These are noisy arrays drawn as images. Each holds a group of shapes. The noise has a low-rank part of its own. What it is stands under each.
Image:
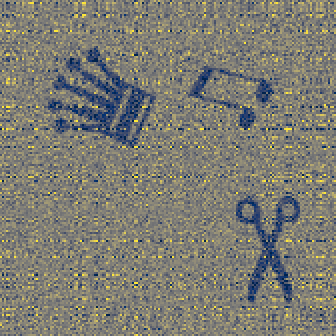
top left: dark chess queen; top right: dark pair of musical notes; bottom right: dark pair of scissors
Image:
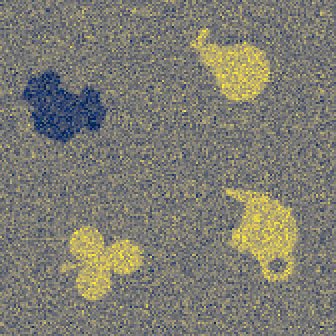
top left: dark car; top right: light pear; bottom left: light club; bottom right: light teapot
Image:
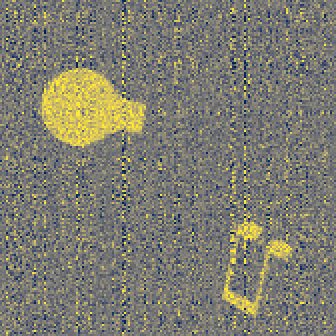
top left: light light bulb; bottom right: light pair of musical notes
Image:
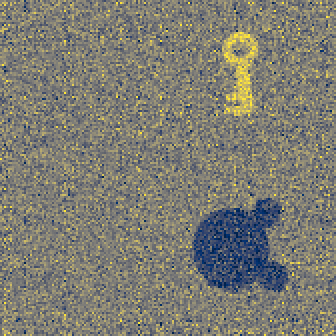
top right: light key; bottom right: dark bear's head
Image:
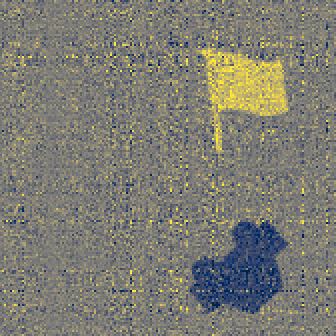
top right: light flag; bottom right: dark car
